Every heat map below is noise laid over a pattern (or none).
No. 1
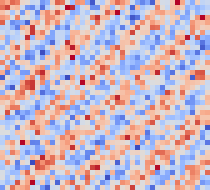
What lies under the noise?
diagonal stripes
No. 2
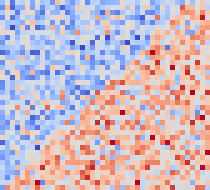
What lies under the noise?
a sharp edge
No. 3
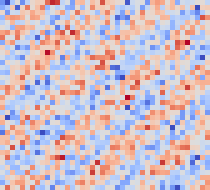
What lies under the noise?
diagonal stripes
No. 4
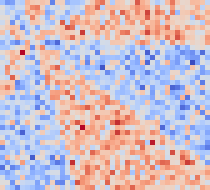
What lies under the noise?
spokes from one point
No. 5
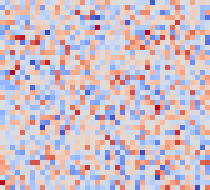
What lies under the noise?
only noise
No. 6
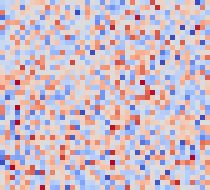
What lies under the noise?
only noise
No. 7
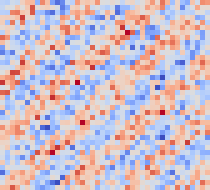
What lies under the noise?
diagonal stripes
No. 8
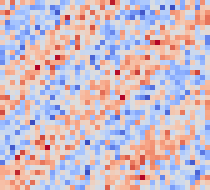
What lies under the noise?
diagonal stripes
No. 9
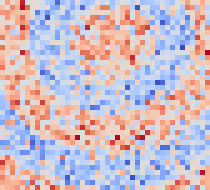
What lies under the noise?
rings round one point
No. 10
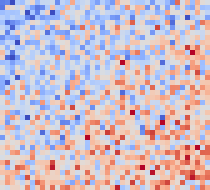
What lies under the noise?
a smooth slope
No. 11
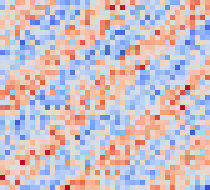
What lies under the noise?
diagonal stripes
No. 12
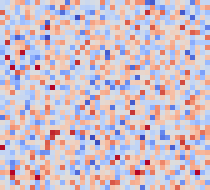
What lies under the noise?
only noise
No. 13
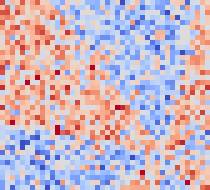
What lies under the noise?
spokes from one point
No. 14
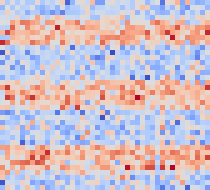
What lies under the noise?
horizontal stripes
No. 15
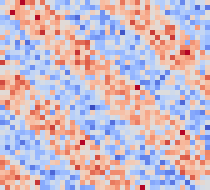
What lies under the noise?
diagonal stripes
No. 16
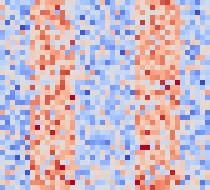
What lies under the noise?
vertical stripes
